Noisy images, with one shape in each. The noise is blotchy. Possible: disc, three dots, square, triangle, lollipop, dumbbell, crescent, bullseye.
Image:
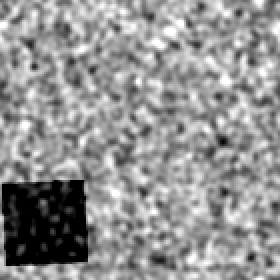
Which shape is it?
square
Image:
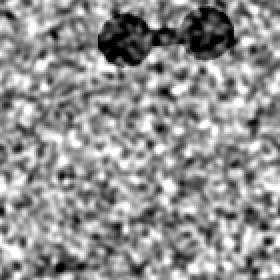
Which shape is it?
dumbbell
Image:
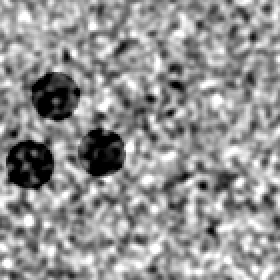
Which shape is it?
three dots
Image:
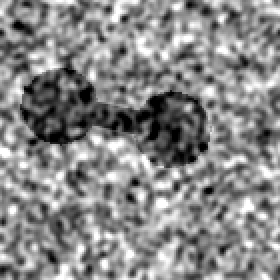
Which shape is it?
dumbbell
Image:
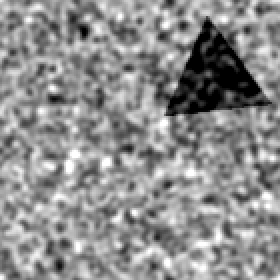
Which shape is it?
triangle
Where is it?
top right
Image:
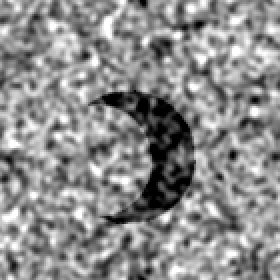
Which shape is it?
crescent
